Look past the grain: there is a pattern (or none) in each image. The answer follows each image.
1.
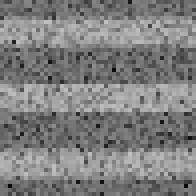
horizontal stripes
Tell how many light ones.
3
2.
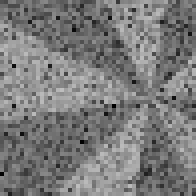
spokes from one point
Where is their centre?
middle right
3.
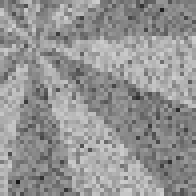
spokes from one point
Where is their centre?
top left
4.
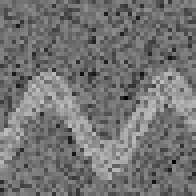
a wavy band
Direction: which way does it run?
left to right
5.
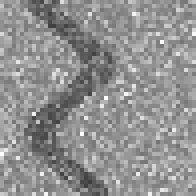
a wavy band
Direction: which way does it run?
top to bottom
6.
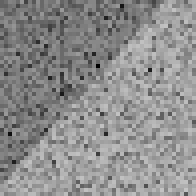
a sharp edge
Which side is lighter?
bottom right
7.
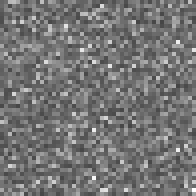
only noise
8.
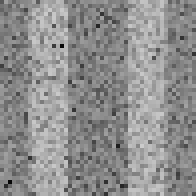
vertical stripes
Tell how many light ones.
2
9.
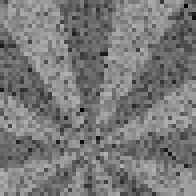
spokes from one point
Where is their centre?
bottom middle
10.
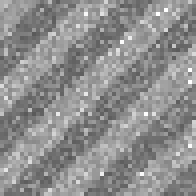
diagonal stripes
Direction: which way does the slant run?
bottom left to top right
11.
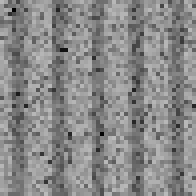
vertical stripes
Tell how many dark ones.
5
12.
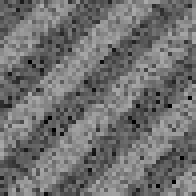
diagonal stripes
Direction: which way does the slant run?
bottom left to top right
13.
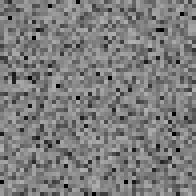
only noise
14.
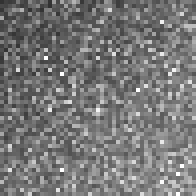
a smooth slope
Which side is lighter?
bottom right
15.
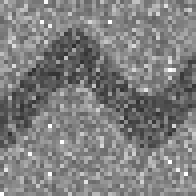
a wavy band
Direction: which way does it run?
left to right
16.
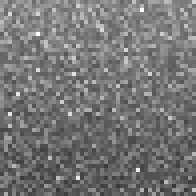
a smooth slope
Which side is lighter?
top
